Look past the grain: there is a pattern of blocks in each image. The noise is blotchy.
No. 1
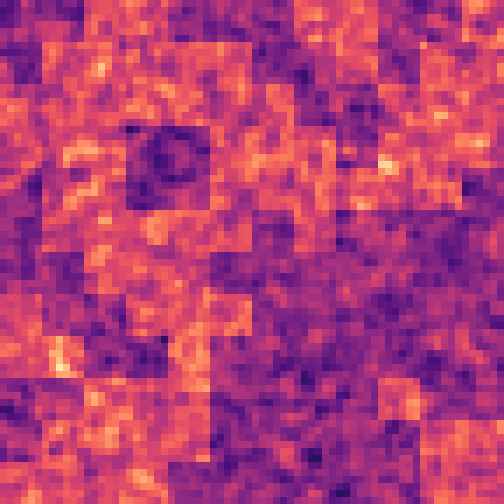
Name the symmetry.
mirrored about the diagonal from the top left
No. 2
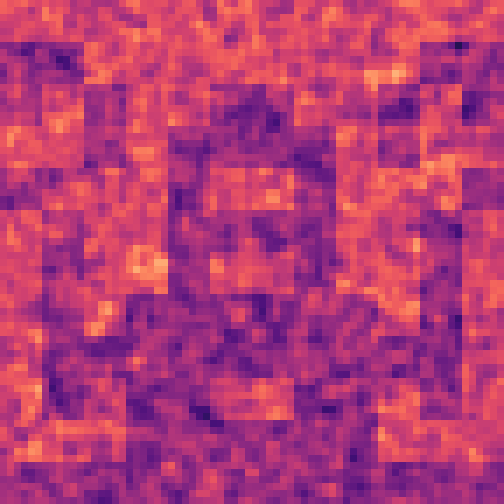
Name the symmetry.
left and right mirror each other
